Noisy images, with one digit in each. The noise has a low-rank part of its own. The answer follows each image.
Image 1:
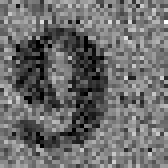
9
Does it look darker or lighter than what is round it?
darker
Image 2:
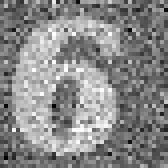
6
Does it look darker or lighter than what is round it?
lighter
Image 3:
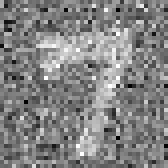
7
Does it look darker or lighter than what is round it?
lighter
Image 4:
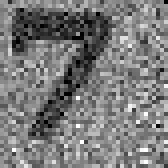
7
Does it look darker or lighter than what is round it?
darker
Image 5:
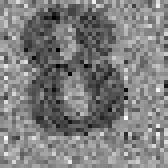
8
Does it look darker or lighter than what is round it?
darker
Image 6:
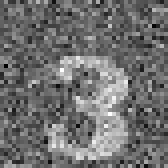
3
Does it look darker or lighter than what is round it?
lighter
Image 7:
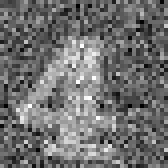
4
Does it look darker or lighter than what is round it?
lighter
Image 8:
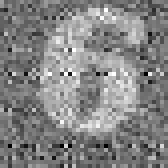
6
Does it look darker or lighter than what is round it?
lighter
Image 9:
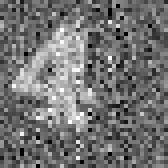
4
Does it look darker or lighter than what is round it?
lighter
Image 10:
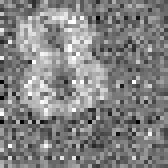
8
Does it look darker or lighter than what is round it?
lighter
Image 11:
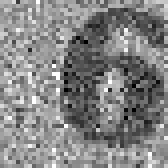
6
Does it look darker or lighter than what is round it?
darker
